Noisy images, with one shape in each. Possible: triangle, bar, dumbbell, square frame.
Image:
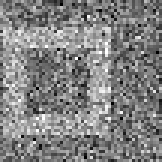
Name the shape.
square frame
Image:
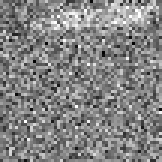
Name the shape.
bar
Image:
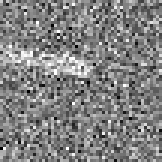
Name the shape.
bar
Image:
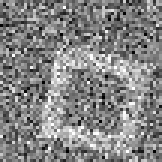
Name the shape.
square frame
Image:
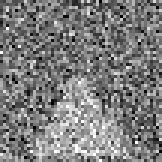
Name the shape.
triangle
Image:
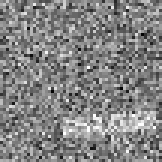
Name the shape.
bar
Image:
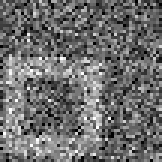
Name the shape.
square frame
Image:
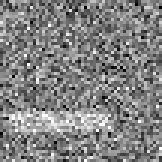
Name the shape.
bar
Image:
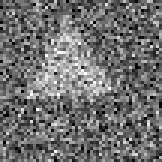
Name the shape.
triangle
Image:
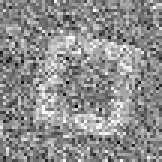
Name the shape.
square frame
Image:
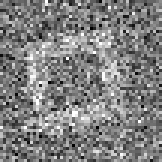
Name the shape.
square frame
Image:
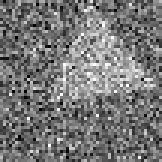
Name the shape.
triangle
